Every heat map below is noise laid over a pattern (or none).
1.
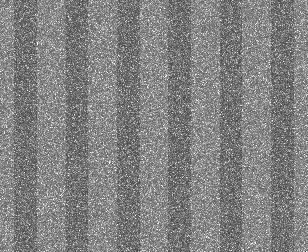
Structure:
vertical stripes
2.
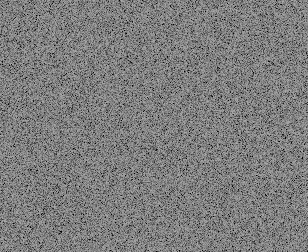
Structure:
only noise
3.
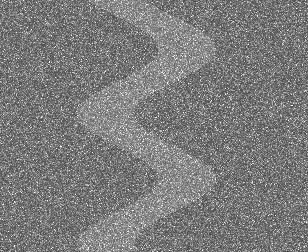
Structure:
a wavy band
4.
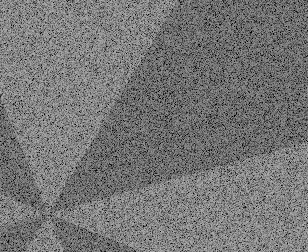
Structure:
spokes from one point
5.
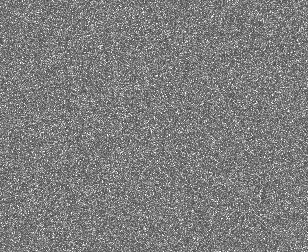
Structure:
only noise
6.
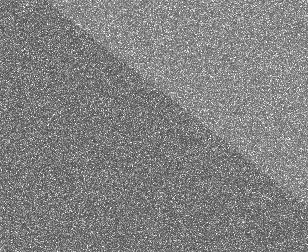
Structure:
a sharp edge
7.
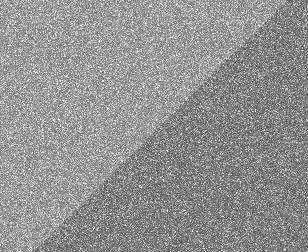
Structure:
a sharp edge
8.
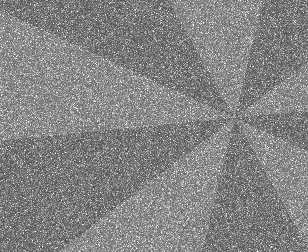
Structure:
spokes from one point
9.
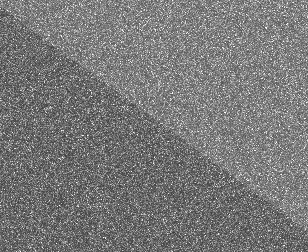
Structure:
a sharp edge
